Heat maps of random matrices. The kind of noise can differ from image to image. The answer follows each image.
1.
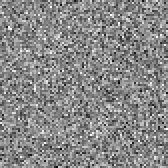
independent entries
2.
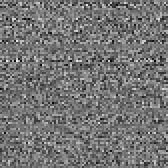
rows of uneven size
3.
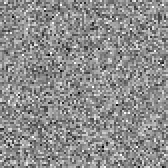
independent entries
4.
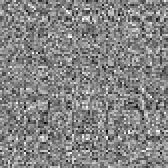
low rank plus noise
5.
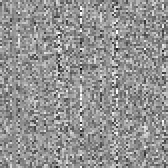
columns of uneven size
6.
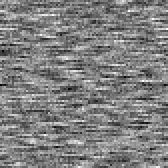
streaked along the rows
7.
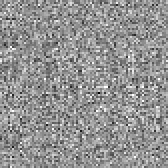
low rank plus noise
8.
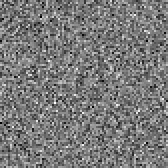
independent entries
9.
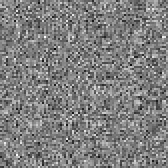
low rank plus noise
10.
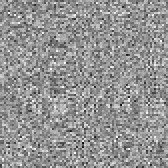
low rank plus noise
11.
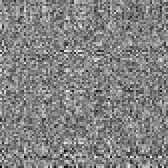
low rank plus noise
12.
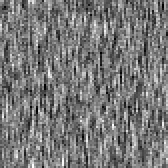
streaked along the columns
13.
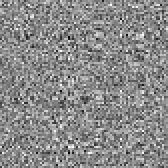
low rank plus noise
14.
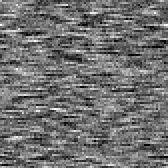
streaked along the rows
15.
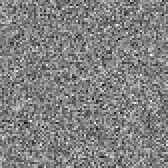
independent entries
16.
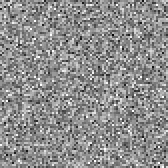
independent entries
